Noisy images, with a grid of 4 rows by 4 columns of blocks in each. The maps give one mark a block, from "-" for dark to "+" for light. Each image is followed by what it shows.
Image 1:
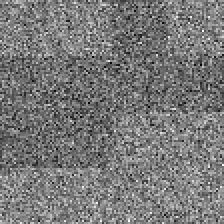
+ + - +
- - - -
- - + +
+ + + +
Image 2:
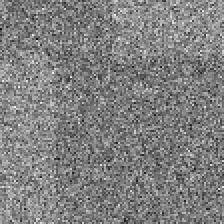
- - + +
+ - - -
+ - - -
+ - - -
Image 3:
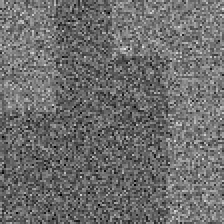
+ - + +
+ - - +
- - - +
- - - +
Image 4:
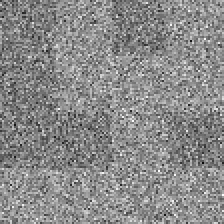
- + - +
- + + +
- - + -
+ + + +
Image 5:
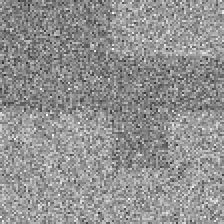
- - + +
- - - -
+ + - +
+ + + +
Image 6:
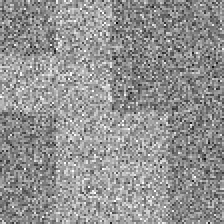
- + - -
+ + - -
- + + -
- + + -
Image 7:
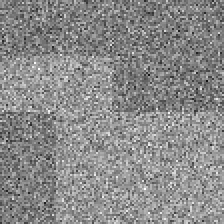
- - - -
+ + - -
- + + +
- + + +
